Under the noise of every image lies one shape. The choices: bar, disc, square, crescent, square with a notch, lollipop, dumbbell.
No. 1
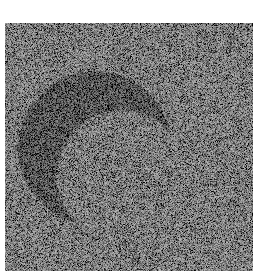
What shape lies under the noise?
crescent
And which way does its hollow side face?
down and right
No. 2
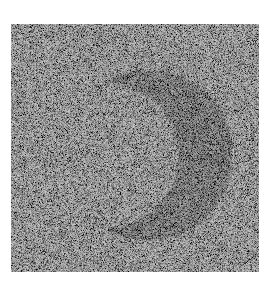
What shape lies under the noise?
crescent
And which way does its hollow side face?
left
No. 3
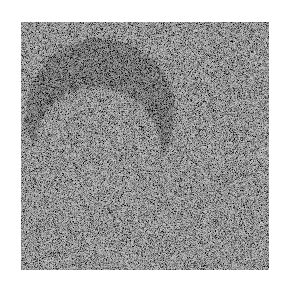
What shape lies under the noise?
crescent
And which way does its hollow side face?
down
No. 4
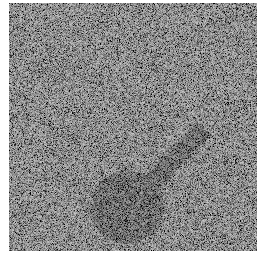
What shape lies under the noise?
lollipop
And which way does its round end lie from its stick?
down and left
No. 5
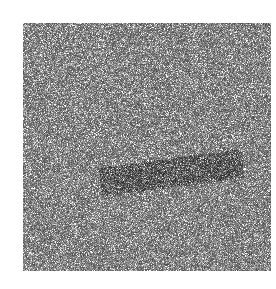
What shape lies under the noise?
bar
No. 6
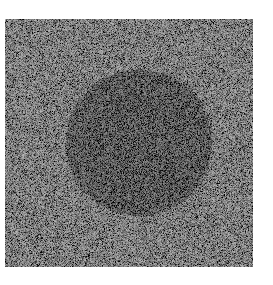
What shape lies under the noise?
disc
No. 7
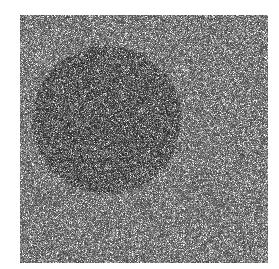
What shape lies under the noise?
disc
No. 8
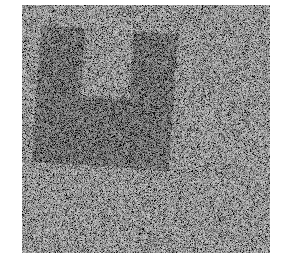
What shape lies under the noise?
square with a notch
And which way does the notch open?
up
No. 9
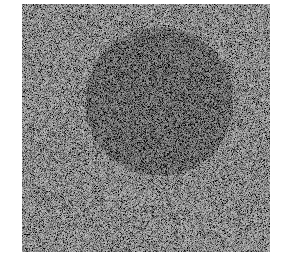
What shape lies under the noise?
disc
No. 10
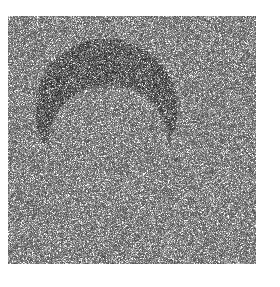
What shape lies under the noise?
crescent
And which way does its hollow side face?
down
